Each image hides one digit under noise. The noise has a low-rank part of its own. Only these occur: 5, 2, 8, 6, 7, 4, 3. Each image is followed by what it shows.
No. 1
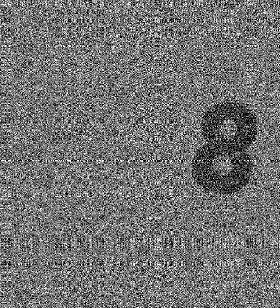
8
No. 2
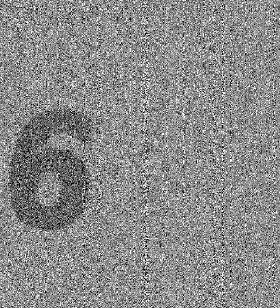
6
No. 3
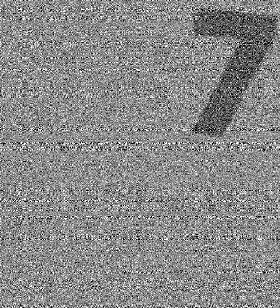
7
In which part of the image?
top right
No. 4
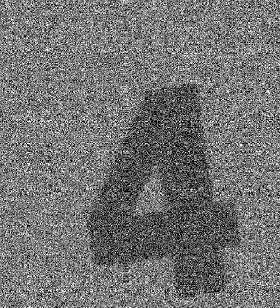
4
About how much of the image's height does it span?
two thirds
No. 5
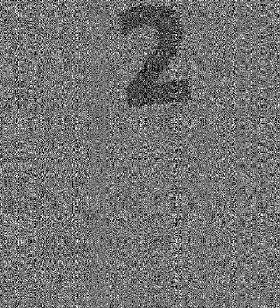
2
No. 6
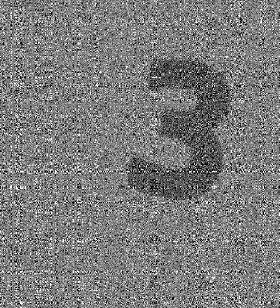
3
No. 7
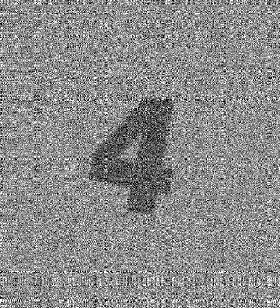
4
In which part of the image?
centre
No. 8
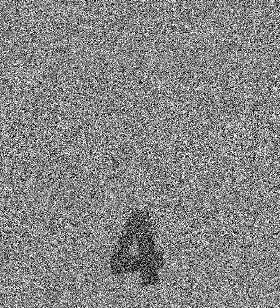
4
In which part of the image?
bottom middle
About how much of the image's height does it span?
a quarter
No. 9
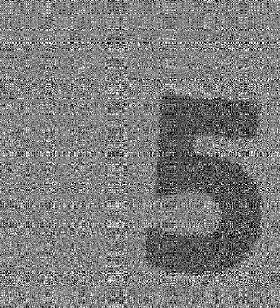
5
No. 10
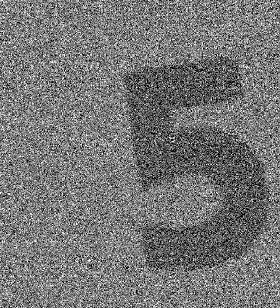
5
